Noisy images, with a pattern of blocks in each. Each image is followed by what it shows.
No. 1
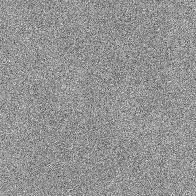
the same after a half turn
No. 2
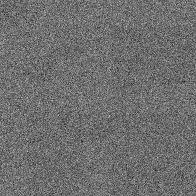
mirrored about the diagonal from the top left
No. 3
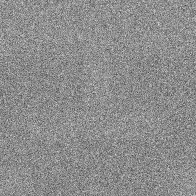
left and right mirror each other
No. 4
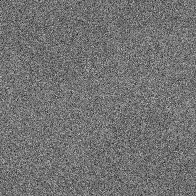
the same after a half turn
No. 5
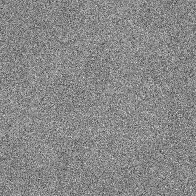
mirrored about the diagonal from the top left
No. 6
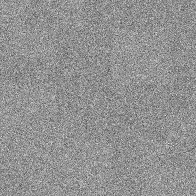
mirrored about the diagonal from the bottom left
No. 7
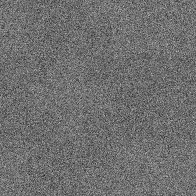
top and bottom mirror each other
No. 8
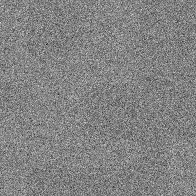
no symmetry
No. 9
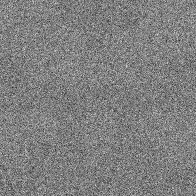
left and right mirror each other
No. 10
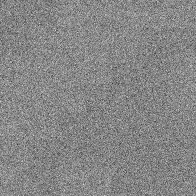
mirrored about the diagonal from the top left
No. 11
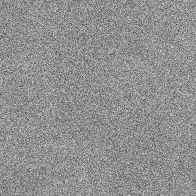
no symmetry
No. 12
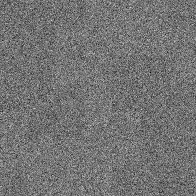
the same after a half turn
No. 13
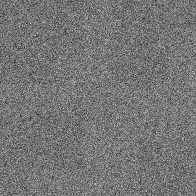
mirrored about the diagonal from the top left
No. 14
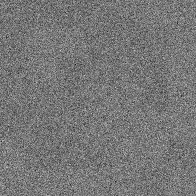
mirrored about the diagonal from the top left
